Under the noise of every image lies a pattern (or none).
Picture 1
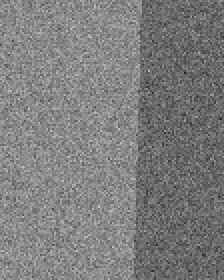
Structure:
a sharp edge
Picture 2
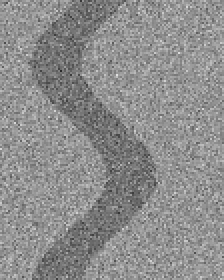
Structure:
a wavy band
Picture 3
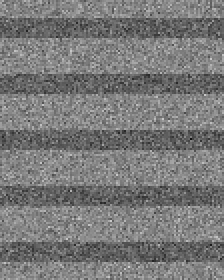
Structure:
horizontal stripes
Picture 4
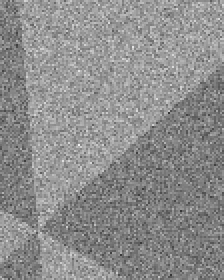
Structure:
spokes from one point
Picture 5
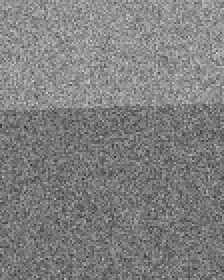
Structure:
a sharp edge
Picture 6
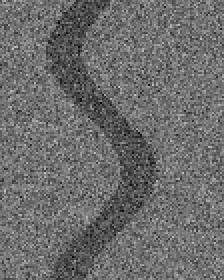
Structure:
a wavy band
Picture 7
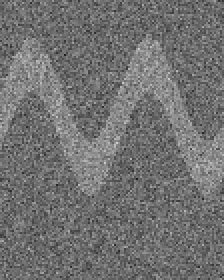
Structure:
a wavy band
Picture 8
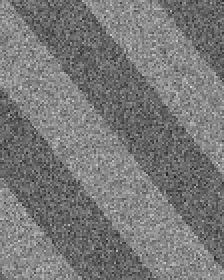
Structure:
diagonal stripes
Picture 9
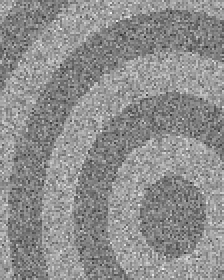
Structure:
rings round one point
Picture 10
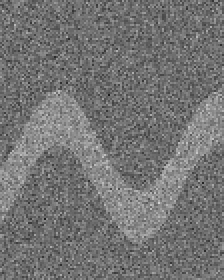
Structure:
a wavy band
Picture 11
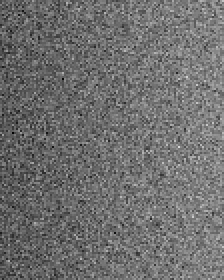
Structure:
a smooth slope
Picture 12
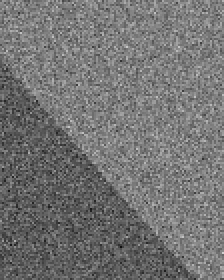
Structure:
a sharp edge
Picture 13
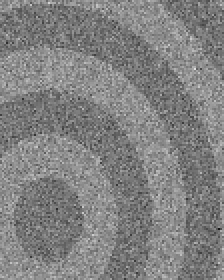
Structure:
rings round one point
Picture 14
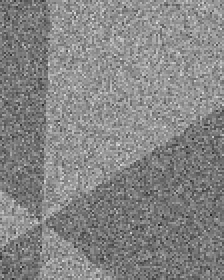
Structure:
spokes from one point
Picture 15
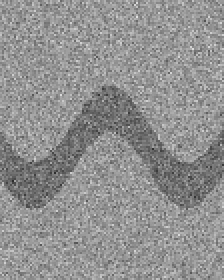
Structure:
a wavy band
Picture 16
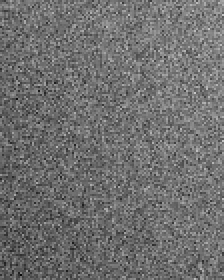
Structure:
a smooth slope
